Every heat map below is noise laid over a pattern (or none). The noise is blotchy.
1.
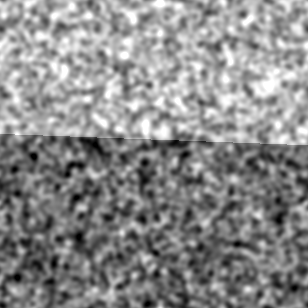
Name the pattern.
a sharp edge
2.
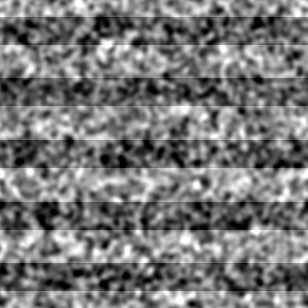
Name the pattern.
horizontal stripes
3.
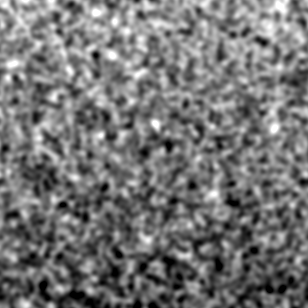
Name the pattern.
a smooth slope
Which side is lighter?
top
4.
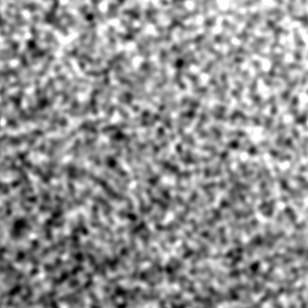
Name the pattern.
a smooth slope
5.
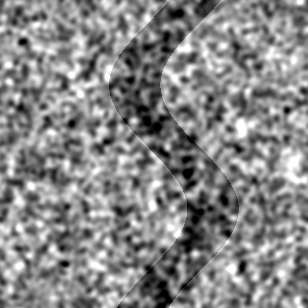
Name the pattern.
a wavy band
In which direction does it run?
top to bottom
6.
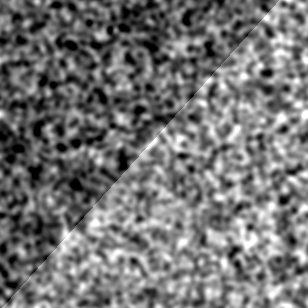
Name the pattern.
a sharp edge
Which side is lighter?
bottom right
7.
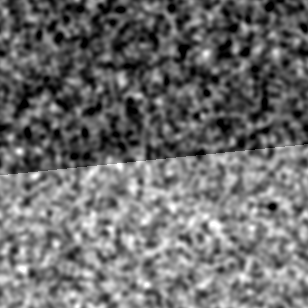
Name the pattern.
a sharp edge
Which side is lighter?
bottom
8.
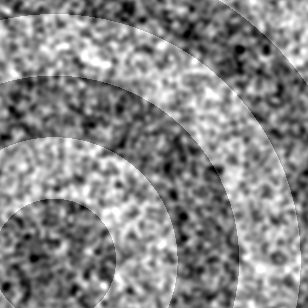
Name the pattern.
rings round one point
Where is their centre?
bottom left
